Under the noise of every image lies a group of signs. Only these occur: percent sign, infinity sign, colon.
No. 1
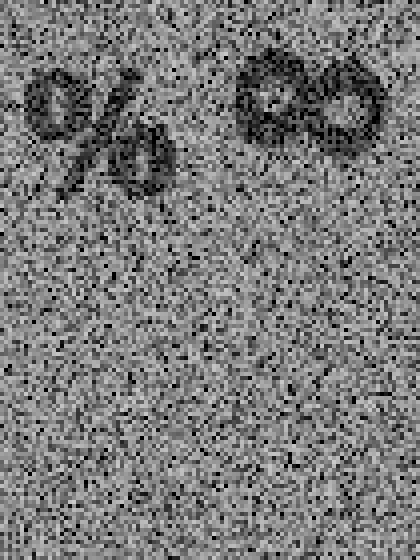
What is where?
top left: percent sign; top right: infinity sign
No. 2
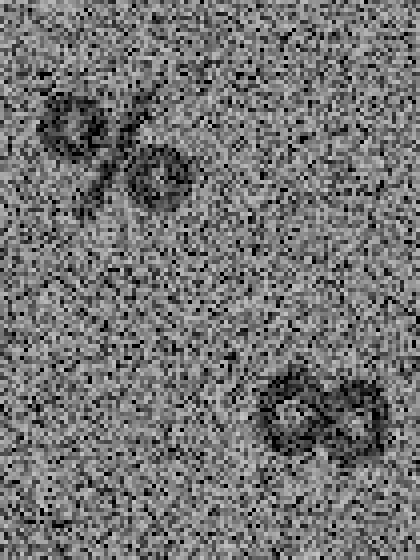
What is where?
top left: percent sign; bottom right: infinity sign
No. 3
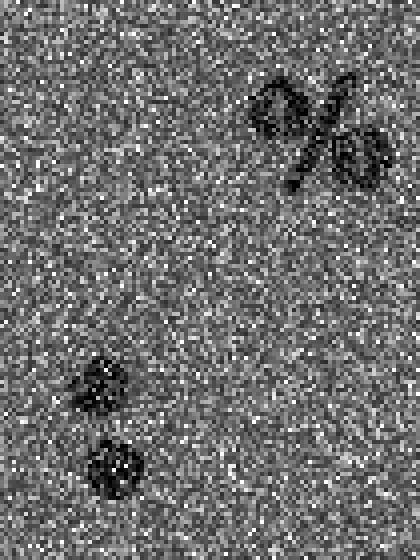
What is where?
top right: percent sign; bottom left: colon
